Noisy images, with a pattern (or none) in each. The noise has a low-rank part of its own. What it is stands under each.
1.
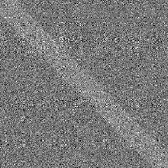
a diagonal band
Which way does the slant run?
top left to bottom right
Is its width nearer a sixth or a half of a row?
a sixth
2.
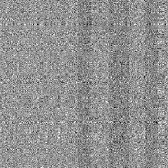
bands of columns
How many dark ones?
3
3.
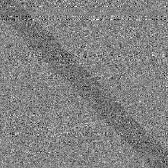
a diagonal band
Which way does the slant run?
top left to bottom right
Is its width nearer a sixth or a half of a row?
a sixth
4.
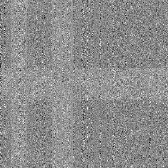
bands of rows crossing bands of columns
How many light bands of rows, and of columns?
1 and 2
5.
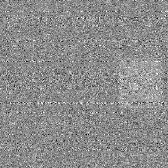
one block
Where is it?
middle right
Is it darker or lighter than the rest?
lighter
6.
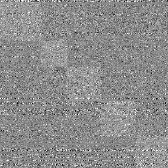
blocks along the diagonal
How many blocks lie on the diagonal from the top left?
5
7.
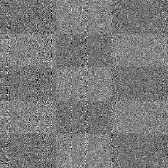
a checkerboard
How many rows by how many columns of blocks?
5 by 3
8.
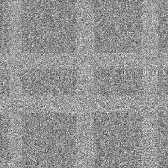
bands of rows crossing bands of columns
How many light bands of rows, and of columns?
2 and 3
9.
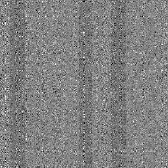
bands of columns
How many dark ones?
3
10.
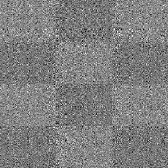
a checkerboard
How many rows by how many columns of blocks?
4 by 3
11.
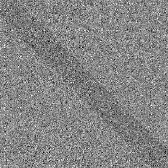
a diagonal band
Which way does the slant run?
top left to bottom right
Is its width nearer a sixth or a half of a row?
a sixth
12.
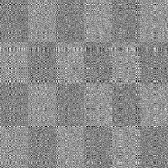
a checkerboard
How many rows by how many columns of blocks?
4 by 6
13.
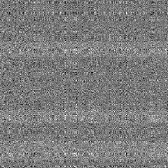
bands of rows
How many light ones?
3
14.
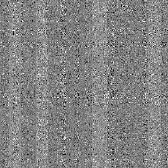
bands of columns
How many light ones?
4
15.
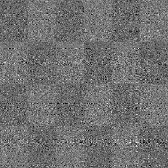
a checkerboard
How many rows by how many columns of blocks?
4 by 6
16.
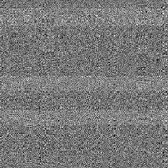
bands of rows
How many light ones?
3
